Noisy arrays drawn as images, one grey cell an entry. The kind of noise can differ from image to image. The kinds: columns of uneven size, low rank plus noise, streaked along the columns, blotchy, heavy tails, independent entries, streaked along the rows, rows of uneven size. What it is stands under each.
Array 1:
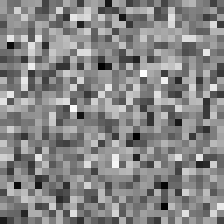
independent entries
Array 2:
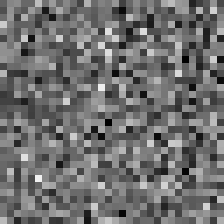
independent entries
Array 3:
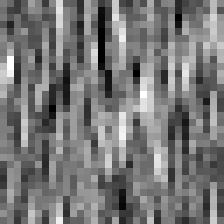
streaked along the columns
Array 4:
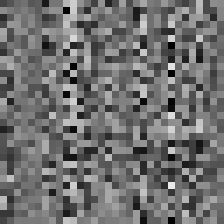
columns of uneven size
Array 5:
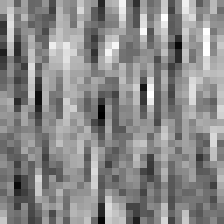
streaked along the columns
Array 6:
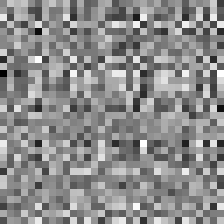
low rank plus noise
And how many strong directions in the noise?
one
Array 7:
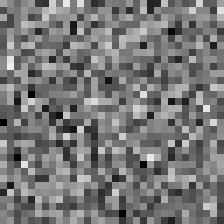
independent entries
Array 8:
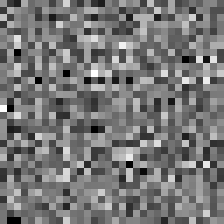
low rank plus noise
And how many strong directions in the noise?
three or four
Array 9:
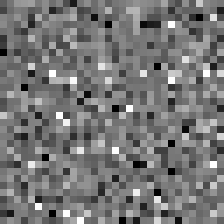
heavy tails
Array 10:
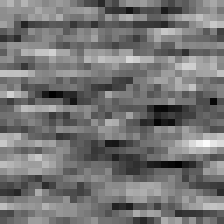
streaked along the rows
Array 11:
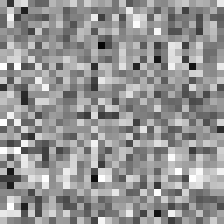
low rank plus noise
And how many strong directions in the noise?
three or four
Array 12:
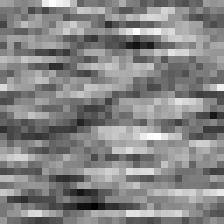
streaked along the rows
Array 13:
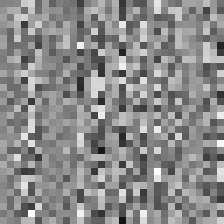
columns of uneven size
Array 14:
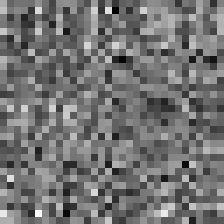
low rank plus noise
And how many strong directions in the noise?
two
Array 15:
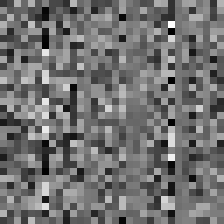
columns of uneven size
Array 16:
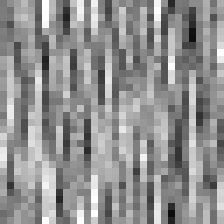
streaked along the columns
